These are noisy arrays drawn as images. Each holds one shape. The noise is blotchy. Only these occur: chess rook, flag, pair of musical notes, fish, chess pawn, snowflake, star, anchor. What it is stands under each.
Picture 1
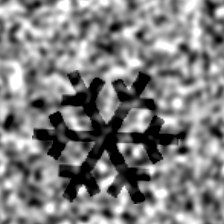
snowflake
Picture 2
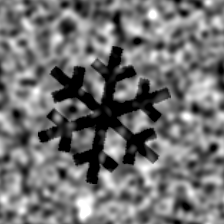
snowflake
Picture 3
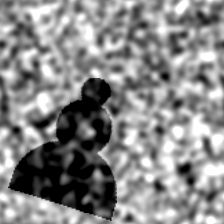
chess pawn
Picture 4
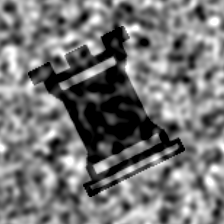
chess rook
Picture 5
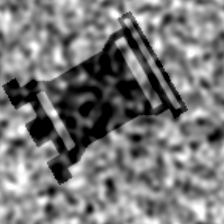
chess rook
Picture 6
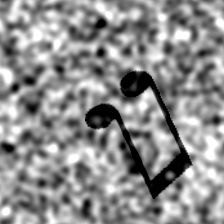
pair of musical notes
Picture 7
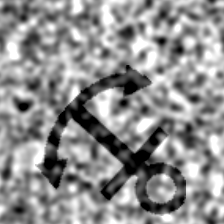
anchor
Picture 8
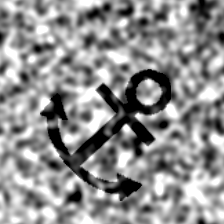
anchor
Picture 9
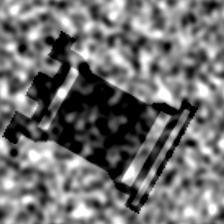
chess rook
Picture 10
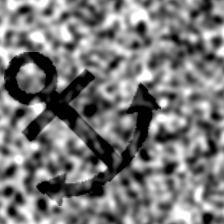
anchor
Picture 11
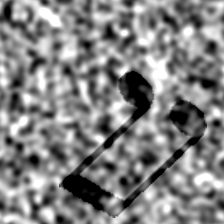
pair of musical notes
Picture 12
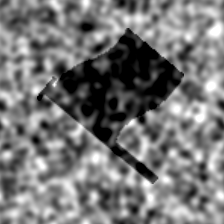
flag
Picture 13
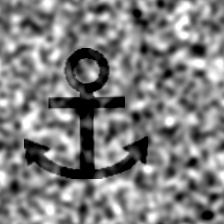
anchor
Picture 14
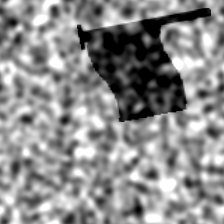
flag
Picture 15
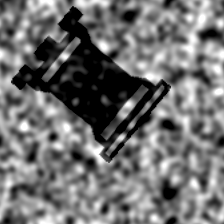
chess rook
